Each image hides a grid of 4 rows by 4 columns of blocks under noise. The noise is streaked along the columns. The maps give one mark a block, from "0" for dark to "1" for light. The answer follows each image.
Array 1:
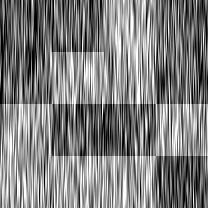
0010
0110
1001
1110
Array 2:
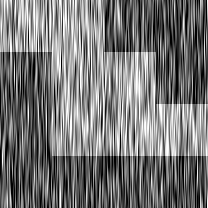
1100
0110
0111
0000
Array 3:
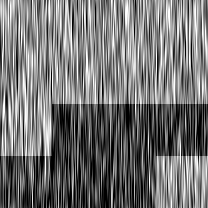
1111
1111
1000
0001
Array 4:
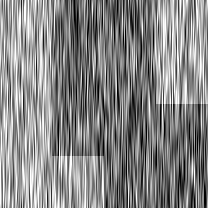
1001
1001
1000
1100
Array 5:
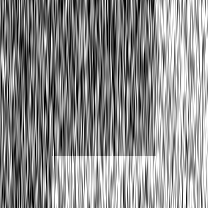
0001
0001
0001
0111
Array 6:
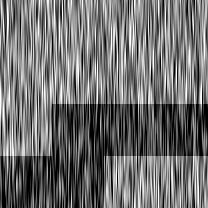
1111
1111
1000
0011
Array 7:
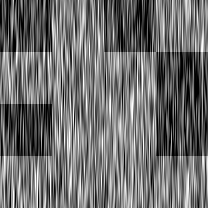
0101
1110
0110
1111
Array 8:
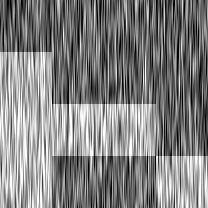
0000
1000
1110
1001
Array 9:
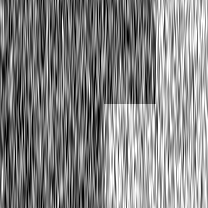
0001
0001
0011
0011
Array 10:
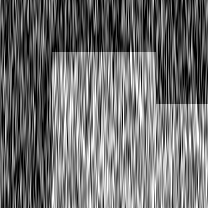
0000
0110
0111
0111
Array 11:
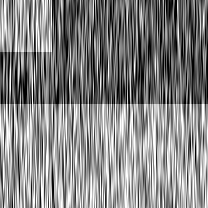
1000
0000
1111
1111
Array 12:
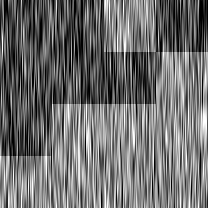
0010
0001
0111
1111
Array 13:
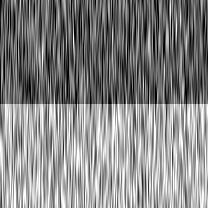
0000
0000
1111
1111
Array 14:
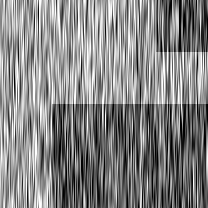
1110
1111
1000
1000
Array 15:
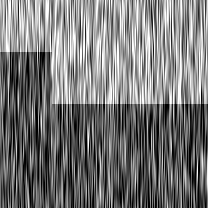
1111
0111
0000
0000
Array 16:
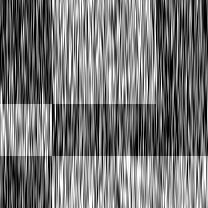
0110
0110
1000
0111
